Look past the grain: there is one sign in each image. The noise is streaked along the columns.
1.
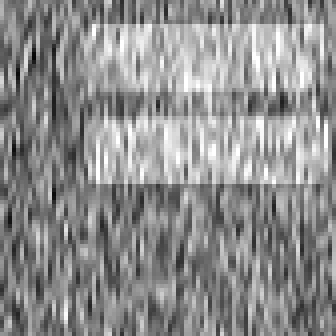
equals sign
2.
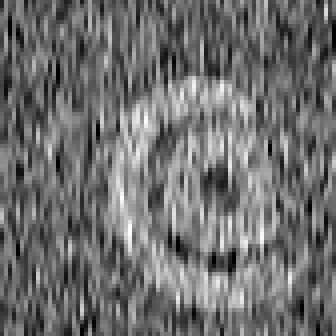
at sign
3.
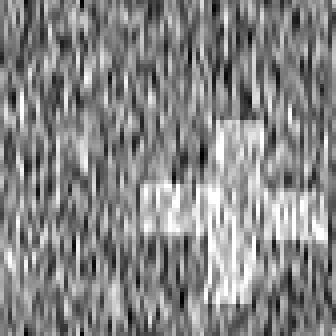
plus sign
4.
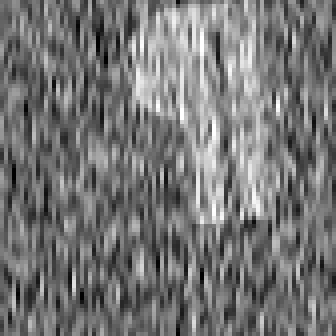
pilcrow
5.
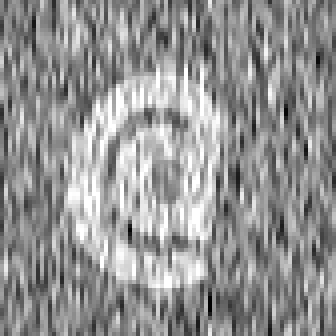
at sign
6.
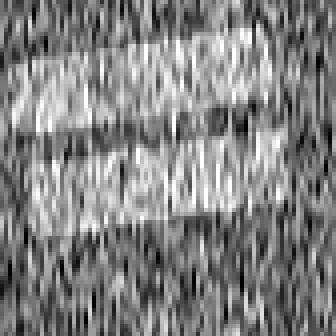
equals sign
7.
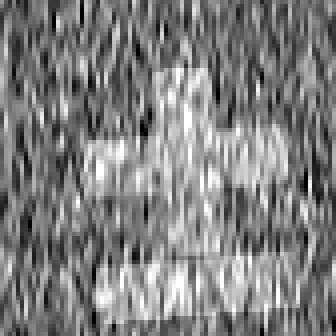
plus-minus sign
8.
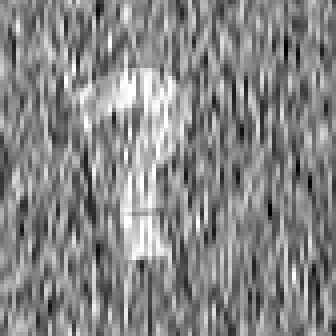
question mark
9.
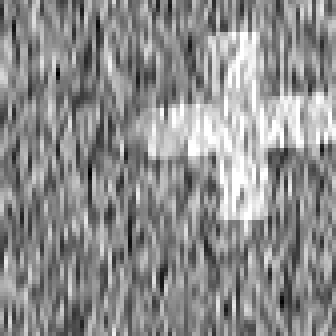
plus sign
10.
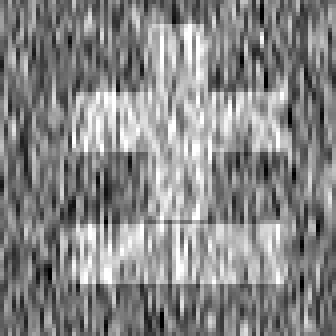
plus-minus sign
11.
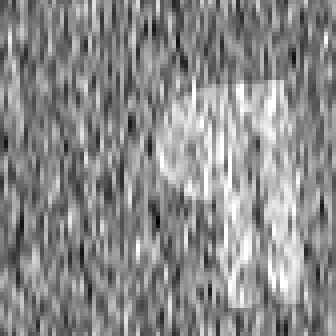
pilcrow
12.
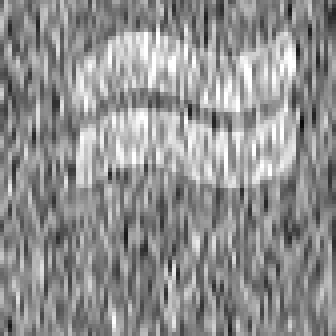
approximately sign
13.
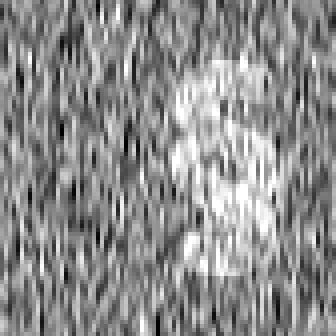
section sign
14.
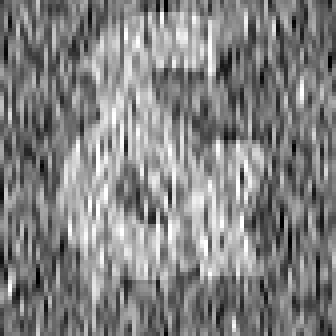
ampersand
